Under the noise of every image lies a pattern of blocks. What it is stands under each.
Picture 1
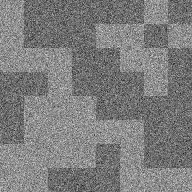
mirrored about the diagonal from the bottom left
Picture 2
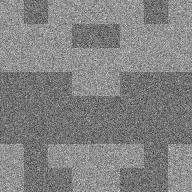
left and right mirror each other
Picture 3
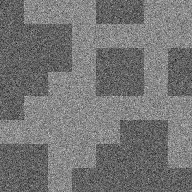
mirrored about the diagonal from the bottom left
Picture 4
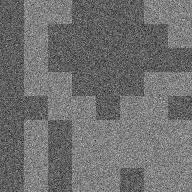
no symmetry
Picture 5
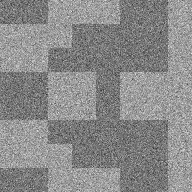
top and bottom mirror each other
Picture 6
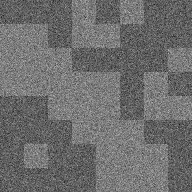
mirrored about the diagonal from the bottom left
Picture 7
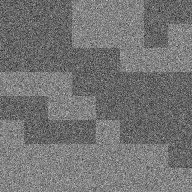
no symmetry
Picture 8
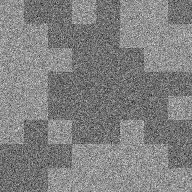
mirrored about the diagonal from the bottom left
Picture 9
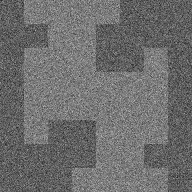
the same after a half turn
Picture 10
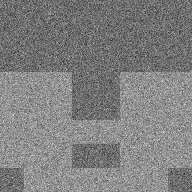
left and right mirror each other
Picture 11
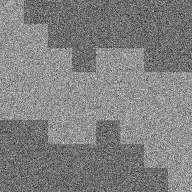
the same after a half turn
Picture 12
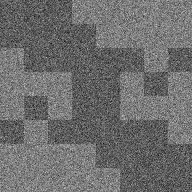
the same after a half turn
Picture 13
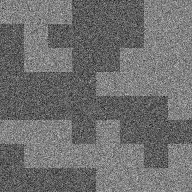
no symmetry
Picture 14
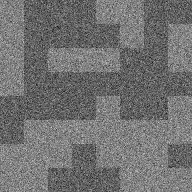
no symmetry
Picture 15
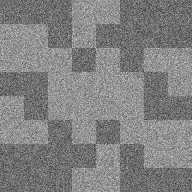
the same after a half turn
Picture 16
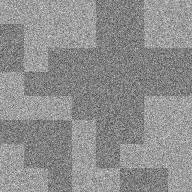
mirrored about the diagonal from the bottom left
